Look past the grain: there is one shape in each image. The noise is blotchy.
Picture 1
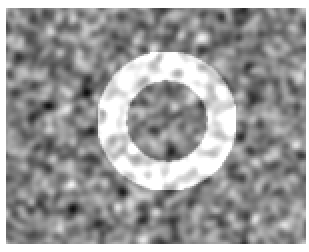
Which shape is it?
ring
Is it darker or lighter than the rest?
lighter
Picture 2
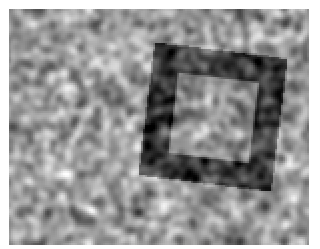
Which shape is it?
square frame
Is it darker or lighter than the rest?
darker
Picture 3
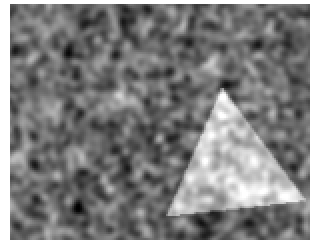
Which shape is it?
triangle
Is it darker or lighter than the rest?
lighter
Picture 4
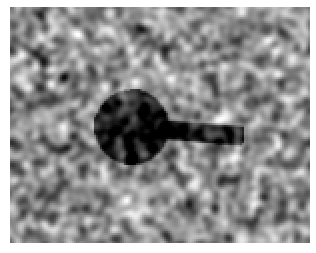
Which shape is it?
lollipop
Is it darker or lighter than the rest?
darker
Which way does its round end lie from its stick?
left
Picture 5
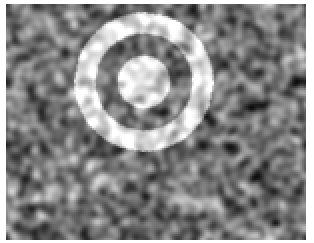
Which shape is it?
bullseye
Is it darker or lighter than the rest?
lighter
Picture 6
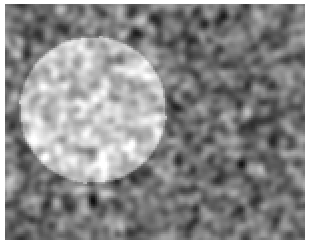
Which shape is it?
disc
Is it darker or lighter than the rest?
lighter
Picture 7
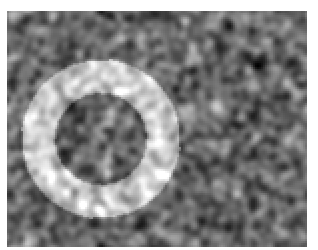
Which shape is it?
ring
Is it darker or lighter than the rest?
lighter
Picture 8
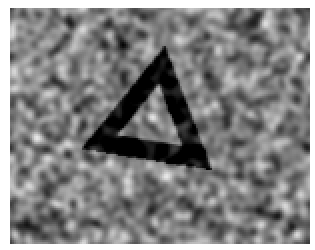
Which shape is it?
triangle frame
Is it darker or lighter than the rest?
darker
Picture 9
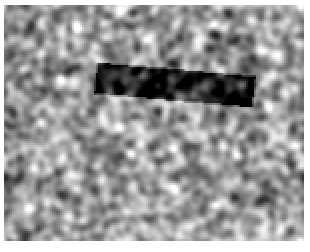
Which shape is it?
bar
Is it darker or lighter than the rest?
darker
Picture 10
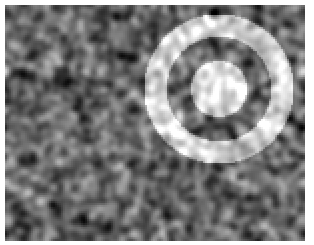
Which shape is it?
bullseye
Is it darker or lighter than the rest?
lighter
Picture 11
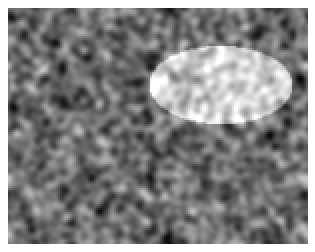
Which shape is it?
ellipse
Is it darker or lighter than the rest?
lighter
